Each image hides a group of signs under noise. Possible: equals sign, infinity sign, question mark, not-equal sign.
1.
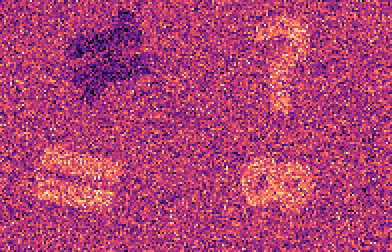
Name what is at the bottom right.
infinity sign
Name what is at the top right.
question mark
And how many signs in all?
4
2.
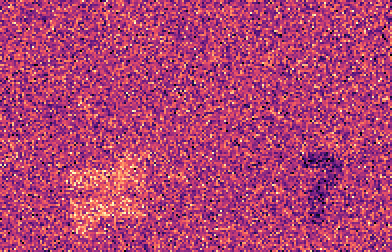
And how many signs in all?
2
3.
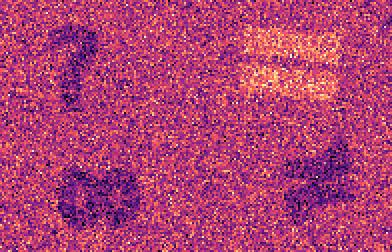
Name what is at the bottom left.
infinity sign
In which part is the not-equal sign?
bottom right
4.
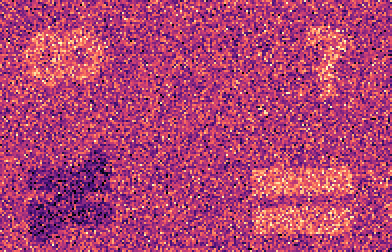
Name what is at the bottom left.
not-equal sign
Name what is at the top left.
infinity sign
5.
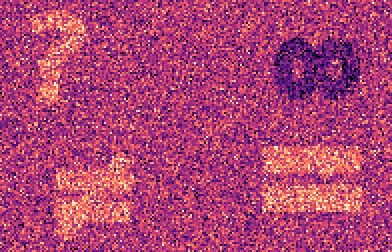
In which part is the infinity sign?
top right
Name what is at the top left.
question mark
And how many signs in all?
4
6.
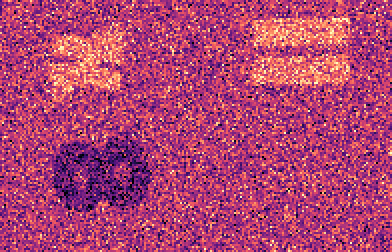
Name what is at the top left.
not-equal sign
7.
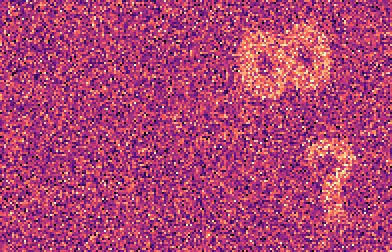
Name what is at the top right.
infinity sign
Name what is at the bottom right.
question mark
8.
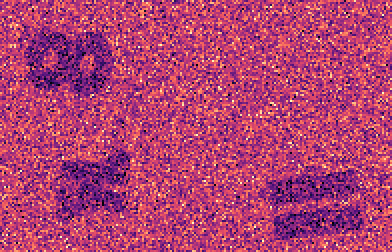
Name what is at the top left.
infinity sign
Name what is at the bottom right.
equals sign
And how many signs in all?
3
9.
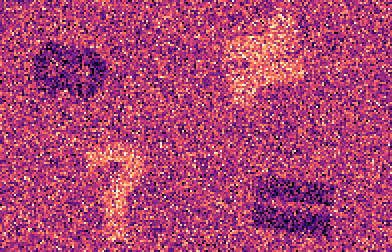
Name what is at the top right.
not-equal sign
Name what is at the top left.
infinity sign
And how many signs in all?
4
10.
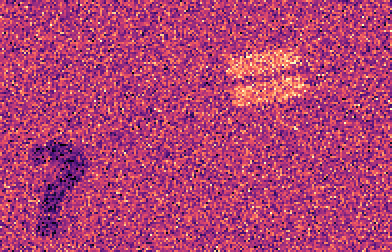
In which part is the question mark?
bottom left
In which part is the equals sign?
top right
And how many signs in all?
2
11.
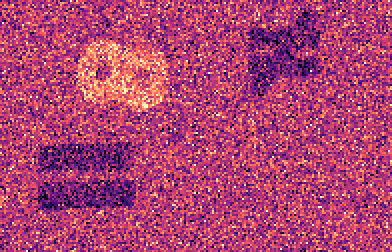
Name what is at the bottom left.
equals sign
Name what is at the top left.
infinity sign
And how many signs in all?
3
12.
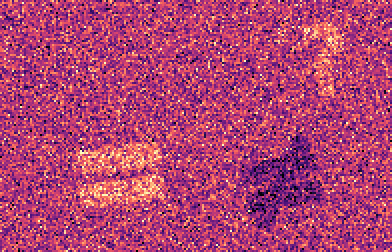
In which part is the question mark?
top right
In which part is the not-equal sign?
bottom right
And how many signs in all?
3
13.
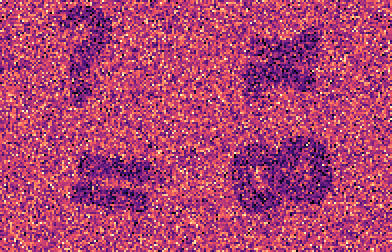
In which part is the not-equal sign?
top right
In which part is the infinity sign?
bottom right
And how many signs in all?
4
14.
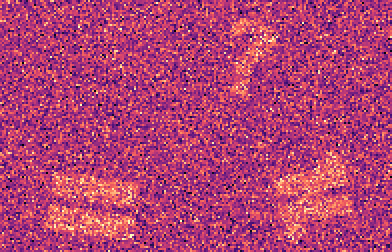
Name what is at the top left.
nothing
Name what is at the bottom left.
equals sign
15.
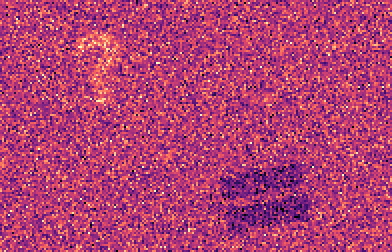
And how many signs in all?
2
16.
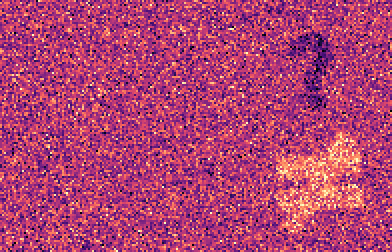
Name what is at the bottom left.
nothing
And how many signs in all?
2
